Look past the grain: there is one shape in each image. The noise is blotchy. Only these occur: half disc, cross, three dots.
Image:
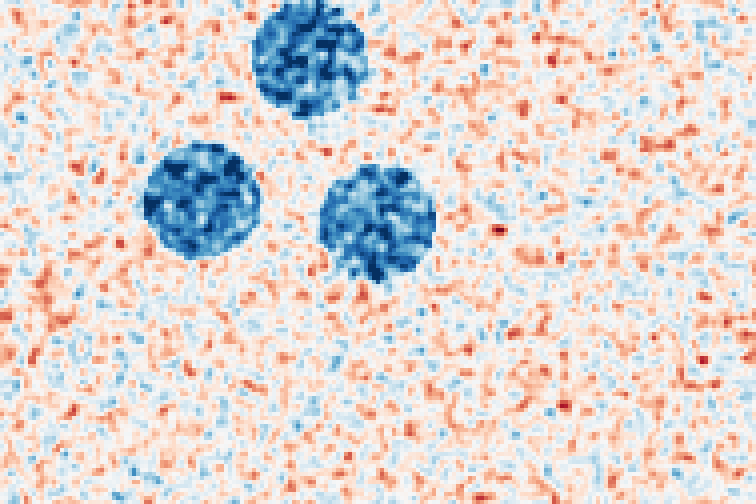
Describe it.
blue three dots
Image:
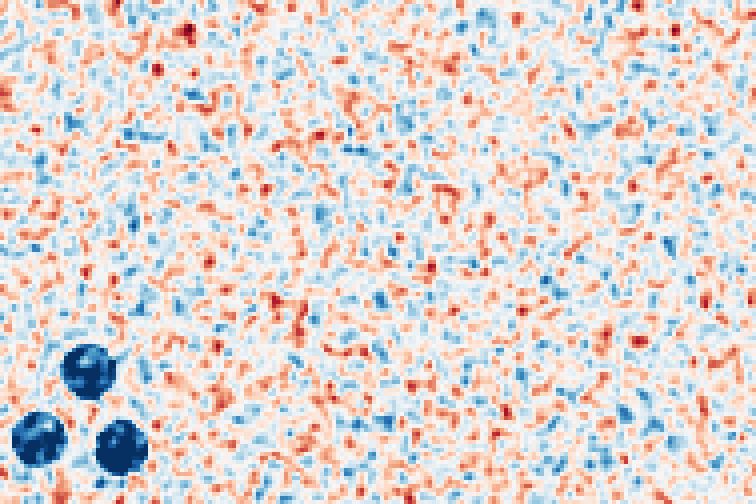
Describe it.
blue three dots, bottom left
